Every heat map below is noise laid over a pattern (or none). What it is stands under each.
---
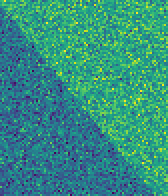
a sharp edge
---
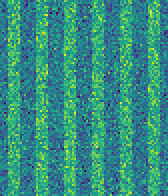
vertical stripes
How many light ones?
6
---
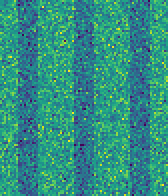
vertical stripes
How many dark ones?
3
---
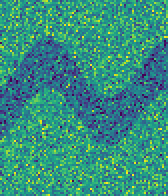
a wavy band
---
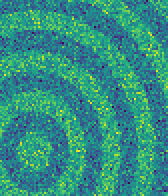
rings round one point
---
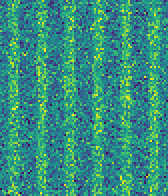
vertical stripes
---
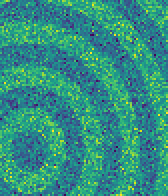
rings round one point
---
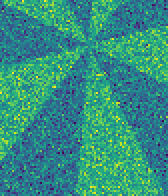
spokes from one point
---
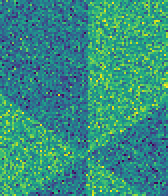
spokes from one point
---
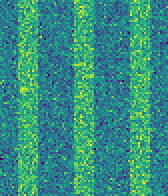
vertical stripes
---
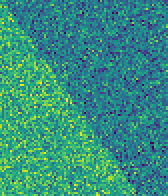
a sharp edge
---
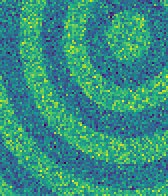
rings round one point
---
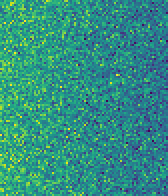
a smooth slope
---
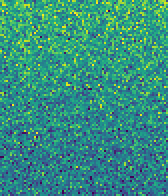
a smooth slope
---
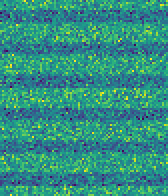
horizontal stripes
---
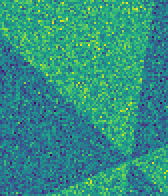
spokes from one point
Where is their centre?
bottom right
